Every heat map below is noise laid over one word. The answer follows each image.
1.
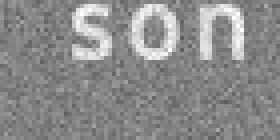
son
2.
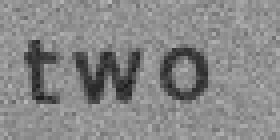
two
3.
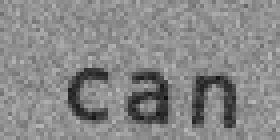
can
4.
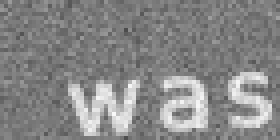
was
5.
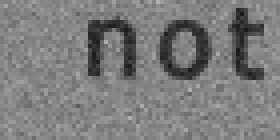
not
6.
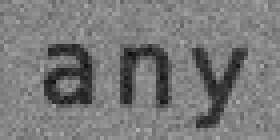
any
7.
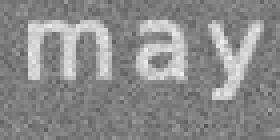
may
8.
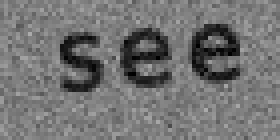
see
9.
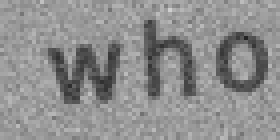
who
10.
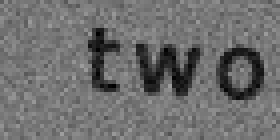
two
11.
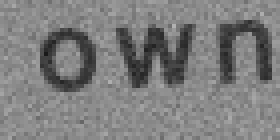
own
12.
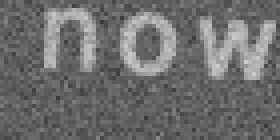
now
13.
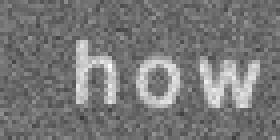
how
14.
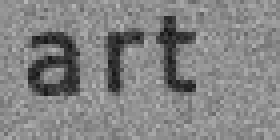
art
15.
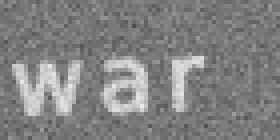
war
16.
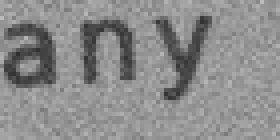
any
